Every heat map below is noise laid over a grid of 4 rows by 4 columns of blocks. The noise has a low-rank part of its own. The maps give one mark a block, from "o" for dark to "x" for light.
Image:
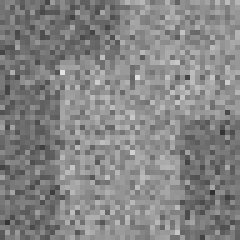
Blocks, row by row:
ooxx
oxxx
oxxo
oxxo
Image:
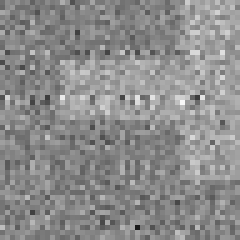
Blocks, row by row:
ooox
oxxx
ooox
oooo
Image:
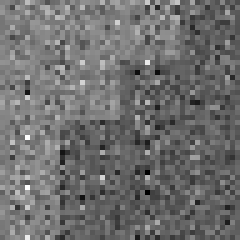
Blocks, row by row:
xxxo
xxoo
xooo
xooo
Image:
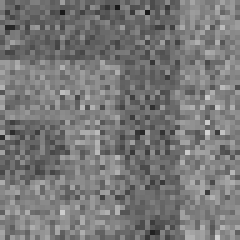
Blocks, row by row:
ooox
xxox
oxox
xxox
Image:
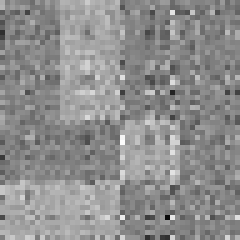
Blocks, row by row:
oxoo
oxoo
ooxo
xxoo
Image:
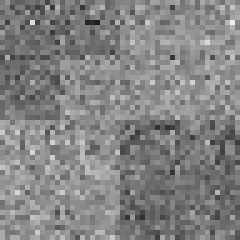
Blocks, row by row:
ooxx
oxxx
xxoo
xxoo
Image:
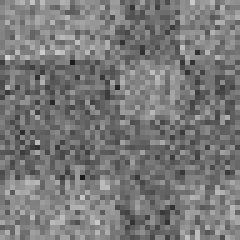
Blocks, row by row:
xxox
ooxo
oooo
xxox
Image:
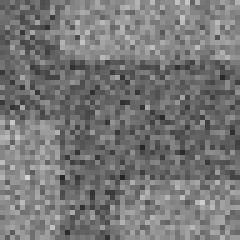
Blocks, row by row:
oxxx
oooo
xooo
xoxx
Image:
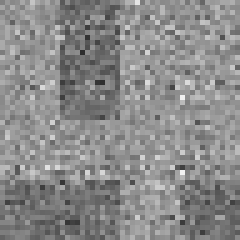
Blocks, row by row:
xoxx
xoxx
xxxx
ooxo
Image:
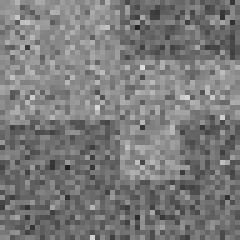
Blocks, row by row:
xxoo
xxxx
ooxo
oooo
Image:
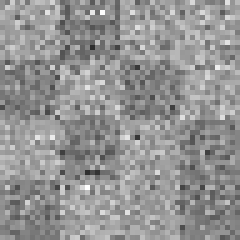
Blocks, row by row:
xoxx
oxox
xoxo
oxxo
